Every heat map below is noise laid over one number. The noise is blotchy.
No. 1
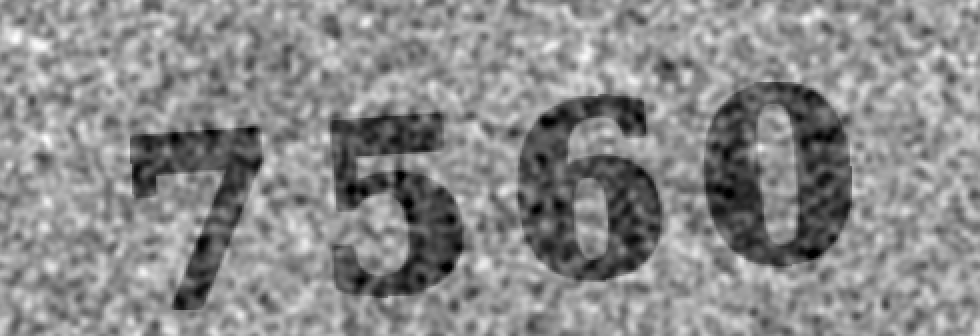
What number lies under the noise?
7560
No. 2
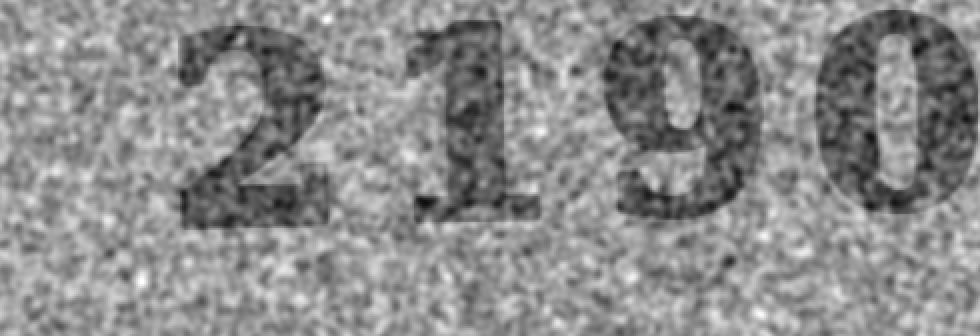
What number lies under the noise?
2190
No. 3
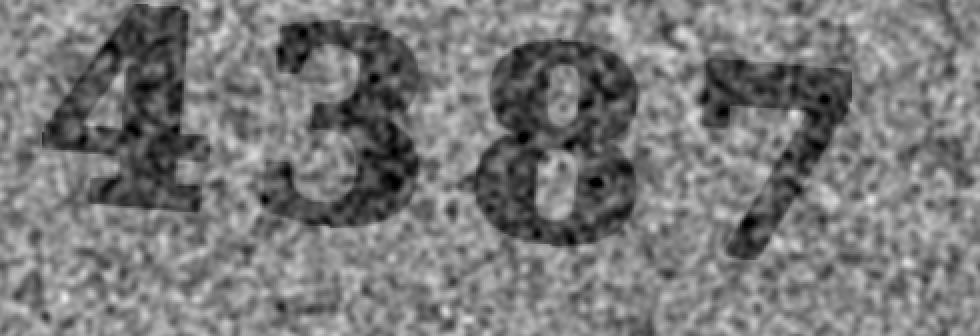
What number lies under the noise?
4387
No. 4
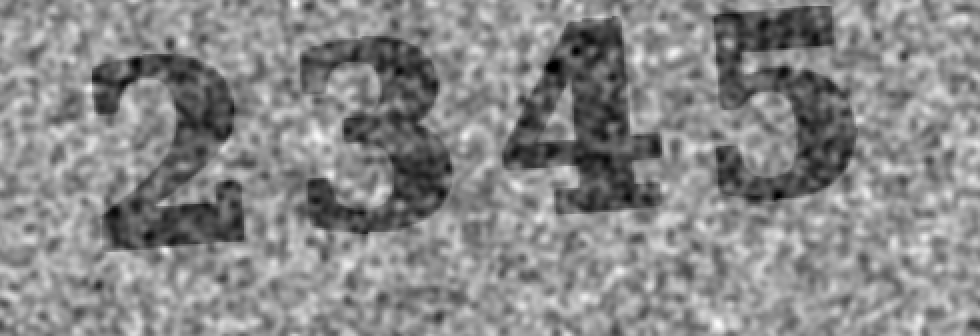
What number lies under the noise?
2345
